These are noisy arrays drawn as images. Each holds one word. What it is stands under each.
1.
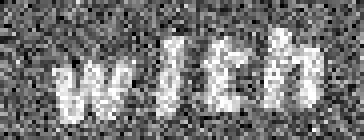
with
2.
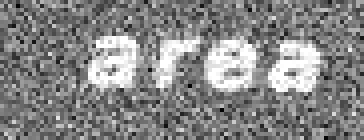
area
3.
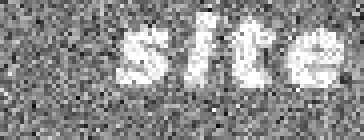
site
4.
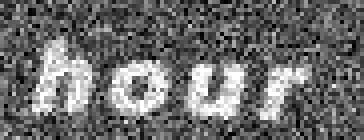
hour
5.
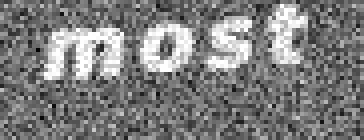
most
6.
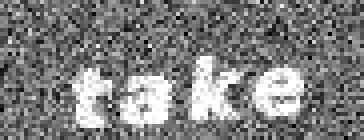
take
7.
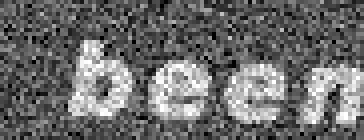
been
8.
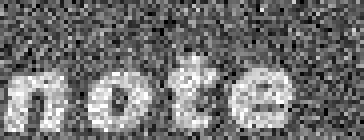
note
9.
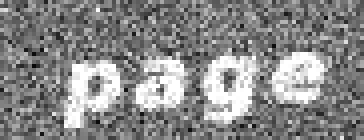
page
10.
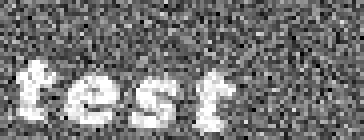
test
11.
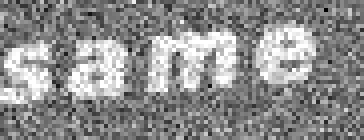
same
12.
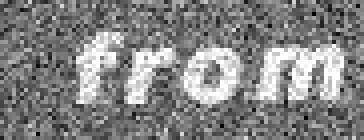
from
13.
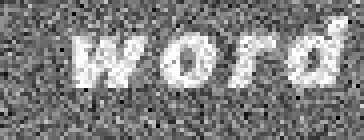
word
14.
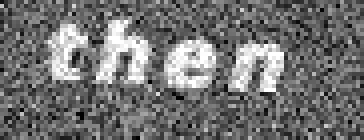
then
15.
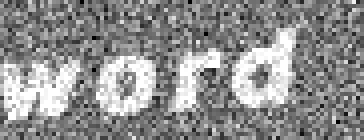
word
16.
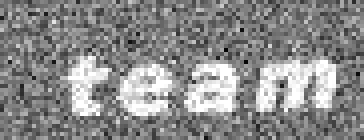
team
